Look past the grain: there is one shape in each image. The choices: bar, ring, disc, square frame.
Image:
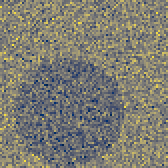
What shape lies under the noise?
disc
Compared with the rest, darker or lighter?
darker
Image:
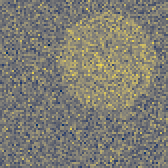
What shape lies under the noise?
disc
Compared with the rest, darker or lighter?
lighter
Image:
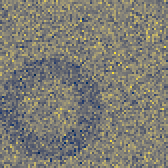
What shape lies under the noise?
ring
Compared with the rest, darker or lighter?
darker
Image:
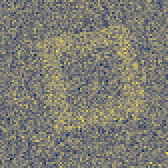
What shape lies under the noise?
square frame
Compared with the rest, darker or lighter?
lighter
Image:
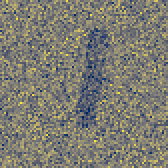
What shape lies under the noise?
bar
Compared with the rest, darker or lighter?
darker
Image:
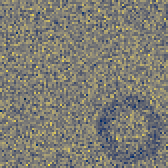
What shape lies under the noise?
ring
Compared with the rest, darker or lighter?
darker
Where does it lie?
bottom right
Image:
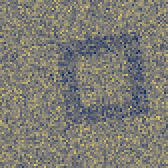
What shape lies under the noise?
square frame
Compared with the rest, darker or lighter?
darker
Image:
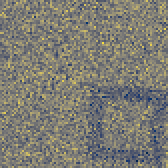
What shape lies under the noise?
square frame
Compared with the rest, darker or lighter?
darker
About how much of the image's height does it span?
half
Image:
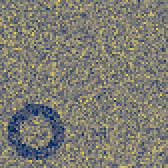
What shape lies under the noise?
ring
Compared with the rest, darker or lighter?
darker
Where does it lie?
bottom left
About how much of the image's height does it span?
a third
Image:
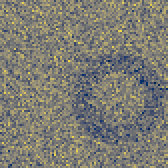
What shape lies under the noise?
ring
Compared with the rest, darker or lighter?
darker
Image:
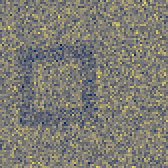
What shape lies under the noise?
square frame
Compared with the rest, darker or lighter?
darker
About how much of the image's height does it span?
half
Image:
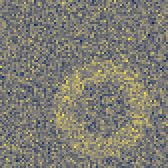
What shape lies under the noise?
ring
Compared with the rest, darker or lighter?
lighter
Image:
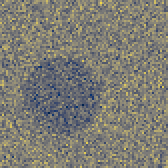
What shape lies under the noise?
disc
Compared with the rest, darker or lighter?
darker
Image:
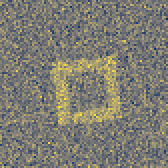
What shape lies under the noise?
square frame
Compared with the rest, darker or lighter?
lighter
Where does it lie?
centre
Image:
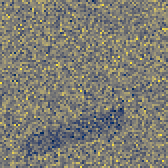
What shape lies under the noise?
bar
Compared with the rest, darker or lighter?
darker
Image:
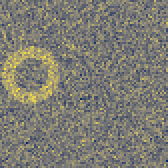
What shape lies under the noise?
ring
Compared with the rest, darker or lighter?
lighter
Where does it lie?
middle left
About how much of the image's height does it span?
a third
